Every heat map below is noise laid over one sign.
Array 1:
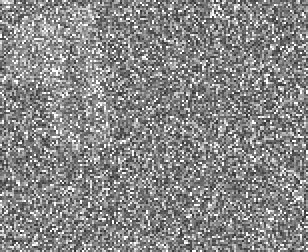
pilcrow
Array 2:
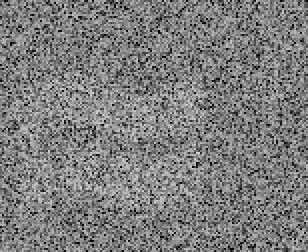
approximately sign
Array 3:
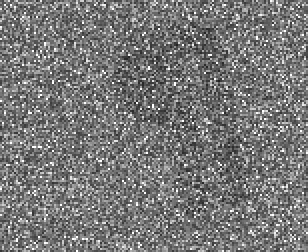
pilcrow
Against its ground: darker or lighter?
darker
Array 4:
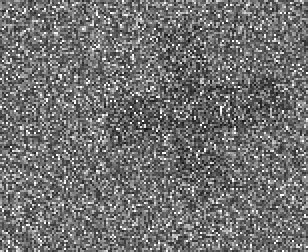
plus sign
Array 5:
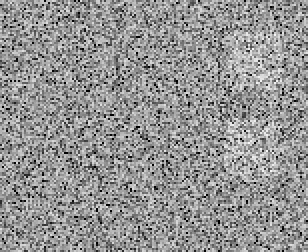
colon
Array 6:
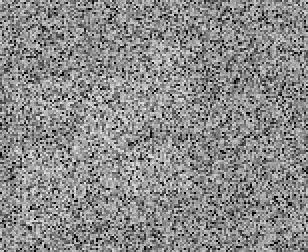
not-equal sign
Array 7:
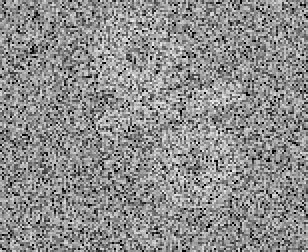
percent sign
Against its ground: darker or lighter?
lighter
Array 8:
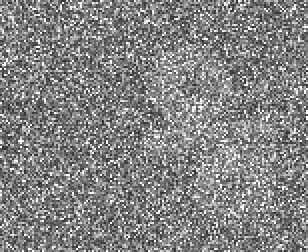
percent sign
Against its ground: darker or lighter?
lighter
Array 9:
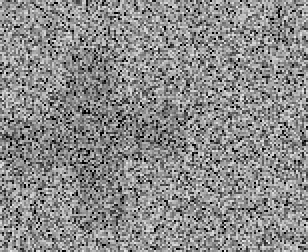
plus sign
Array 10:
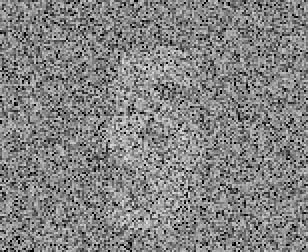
section sign
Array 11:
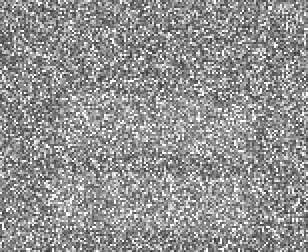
equals sign
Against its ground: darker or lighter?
lighter
